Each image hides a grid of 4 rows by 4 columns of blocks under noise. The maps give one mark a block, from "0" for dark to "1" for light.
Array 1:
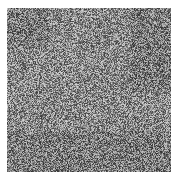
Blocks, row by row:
0110
1110
1111
0000
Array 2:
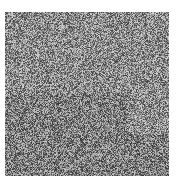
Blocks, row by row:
1111
1111
0001
0000
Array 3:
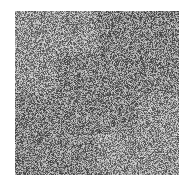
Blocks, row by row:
1100
1000
0001
0011
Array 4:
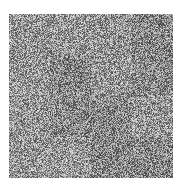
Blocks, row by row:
1110
1010
1001
1100
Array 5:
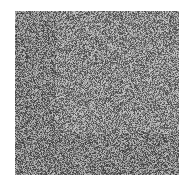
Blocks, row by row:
0111
0111
0111
0000
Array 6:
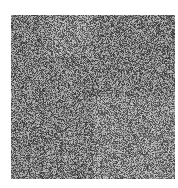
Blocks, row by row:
0100
0000
0011
0011
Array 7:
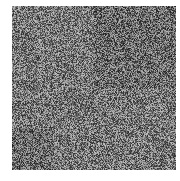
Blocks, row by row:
1100
1100
1111
0111
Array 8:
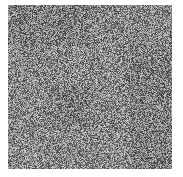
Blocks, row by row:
0011
1110
1010
1110
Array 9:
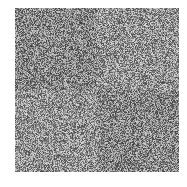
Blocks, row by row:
0011
0011
1100
1100
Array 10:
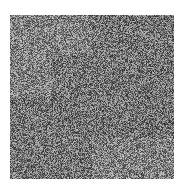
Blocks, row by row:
1100
1000
0000
0011
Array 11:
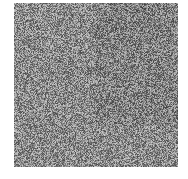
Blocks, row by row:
1100
1100
1100
1111
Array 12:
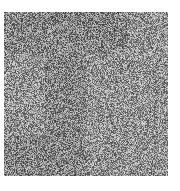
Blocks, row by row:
0001
1011
1011
0011
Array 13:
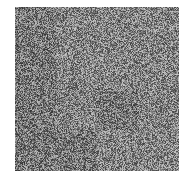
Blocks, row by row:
0111
0111
0101
0011
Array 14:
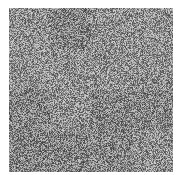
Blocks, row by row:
1011
1111
0100
0001
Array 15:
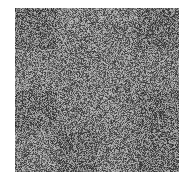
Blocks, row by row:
0110
1111
0110
1010
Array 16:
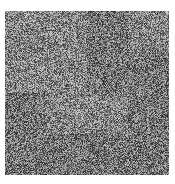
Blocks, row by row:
1101
1100
0110
0000
